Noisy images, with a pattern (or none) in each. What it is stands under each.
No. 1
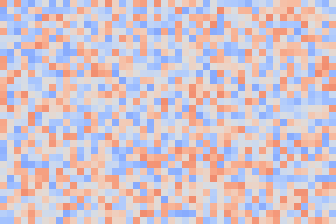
only noise
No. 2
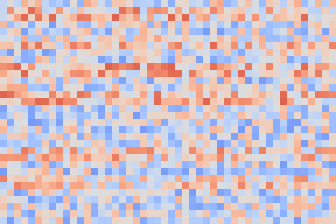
bands of rows
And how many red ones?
6
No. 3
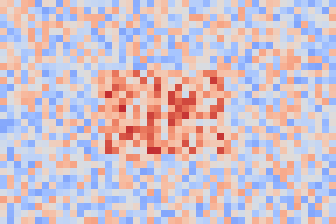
one block
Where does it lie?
centre
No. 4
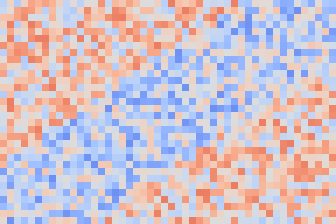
a diagonal band
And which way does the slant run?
bottom left to top right
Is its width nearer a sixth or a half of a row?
a half
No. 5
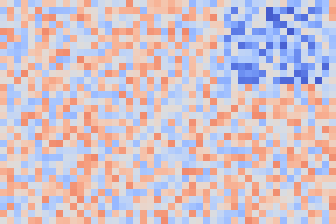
one block
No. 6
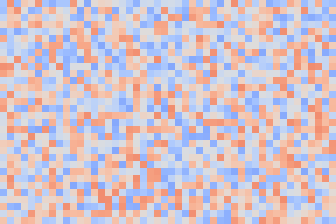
only noise
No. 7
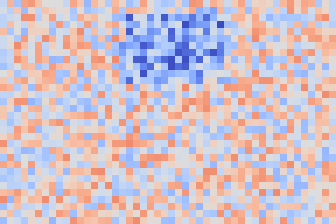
one block
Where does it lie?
top middle
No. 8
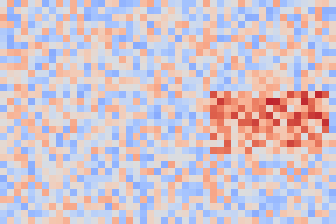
one block
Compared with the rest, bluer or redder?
redder
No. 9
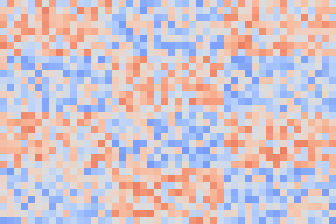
a checkerboard
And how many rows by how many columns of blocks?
4 by 3
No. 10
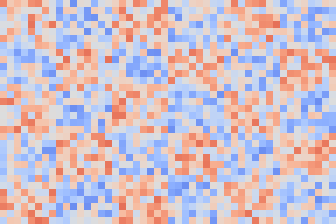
a checkerboard
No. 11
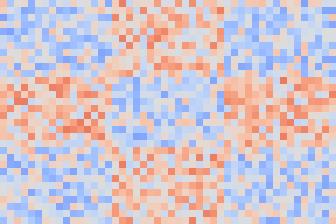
a checkerboard
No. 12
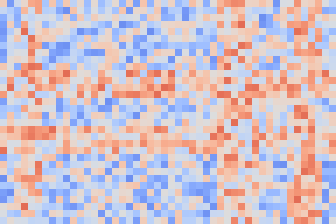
bands of rows crossing bands of columns
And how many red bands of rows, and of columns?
2 and 3
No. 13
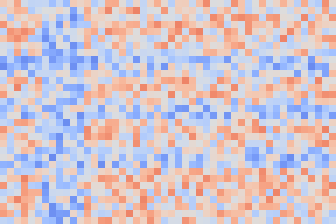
bands of rows crossing bands of columns
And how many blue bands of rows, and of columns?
3 and 1
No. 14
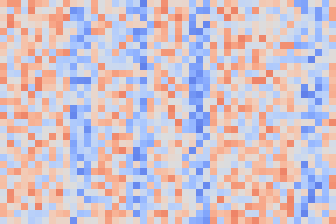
bands of columns
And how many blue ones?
4
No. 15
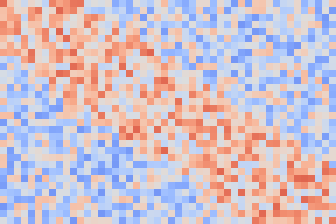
a diagonal band
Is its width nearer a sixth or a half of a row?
a half
